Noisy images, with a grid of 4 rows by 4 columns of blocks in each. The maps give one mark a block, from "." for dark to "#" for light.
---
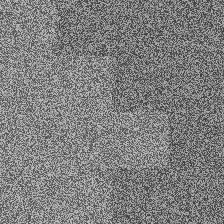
#...
##..
###.
##..
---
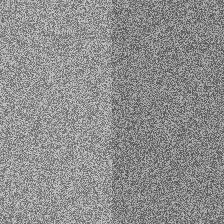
##..
##..
##..
##..
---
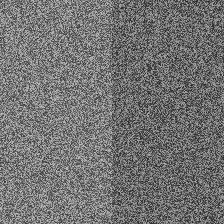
##..
##..
##..
##..
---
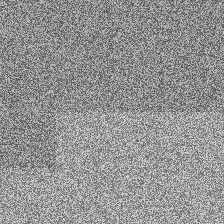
....
....
.###
####
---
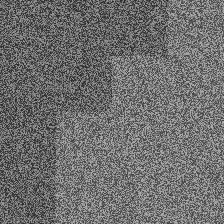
...#
..##
.###
.###
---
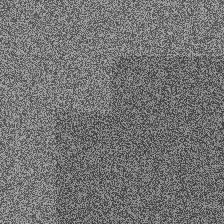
####
##..
#...
#...
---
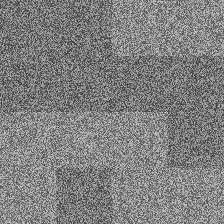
..##
....
###.
#.##
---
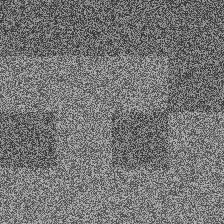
....
###.
.#.#
####
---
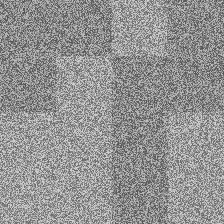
..#.
.#..
##.#
##.#
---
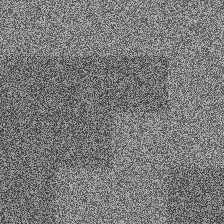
####
...#
..##
.##.
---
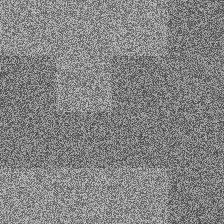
###.
.#..
....
###.
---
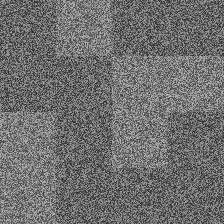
.#..
..##
#.#.
#...
